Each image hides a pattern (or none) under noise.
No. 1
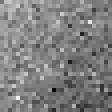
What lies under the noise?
a smooth slope
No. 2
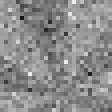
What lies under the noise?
spokes from one point
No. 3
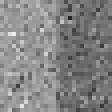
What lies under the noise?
a sharp edge
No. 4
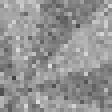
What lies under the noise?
spokes from one point
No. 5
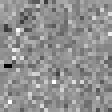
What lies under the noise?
only noise
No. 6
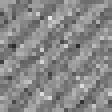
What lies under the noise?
diagonal stripes
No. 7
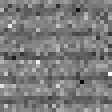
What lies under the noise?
horizontal stripes
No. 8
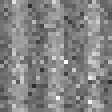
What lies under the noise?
vertical stripes
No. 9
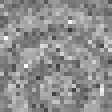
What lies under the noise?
rings round one point
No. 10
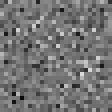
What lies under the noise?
only noise
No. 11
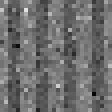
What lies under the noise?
vertical stripes
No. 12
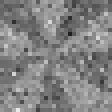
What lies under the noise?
spokes from one point
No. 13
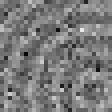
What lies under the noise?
rings round one point
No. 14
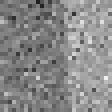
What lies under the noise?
a sharp edge
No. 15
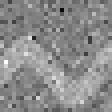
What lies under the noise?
a wavy band
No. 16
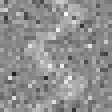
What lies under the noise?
a wavy band
